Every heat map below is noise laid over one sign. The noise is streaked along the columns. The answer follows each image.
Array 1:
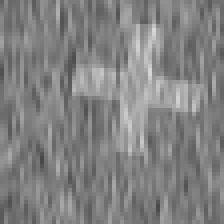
plus sign
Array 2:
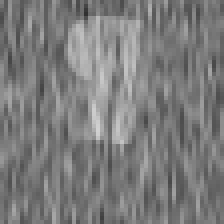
pilcrow
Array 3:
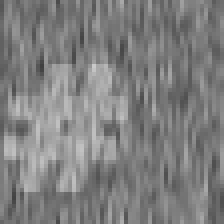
hash sign
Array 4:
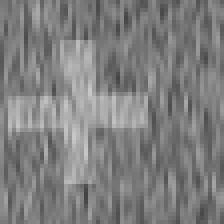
plus sign
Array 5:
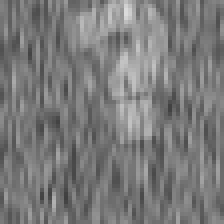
question mark
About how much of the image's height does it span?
two thirds
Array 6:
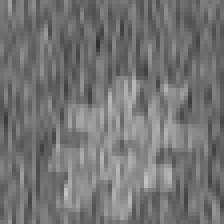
hash sign
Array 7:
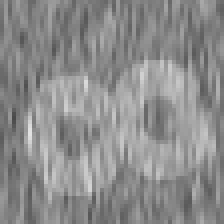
infinity sign
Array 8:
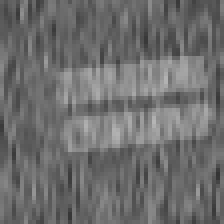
equals sign
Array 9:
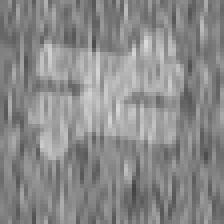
not-equal sign
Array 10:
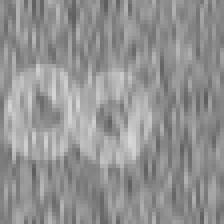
infinity sign
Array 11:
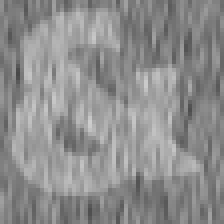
ampersand
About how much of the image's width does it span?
nearly all
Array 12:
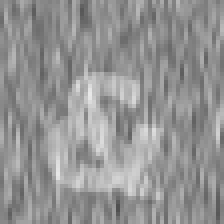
ampersand
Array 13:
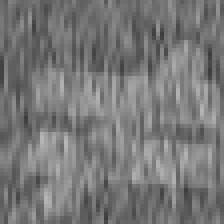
not-equal sign
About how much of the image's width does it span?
nearly all
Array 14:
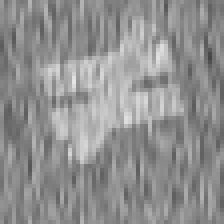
not-equal sign
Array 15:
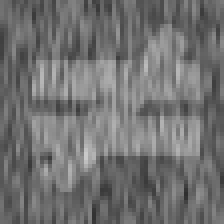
not-equal sign
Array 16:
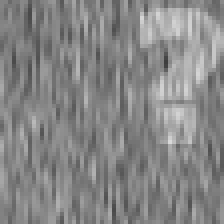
question mark
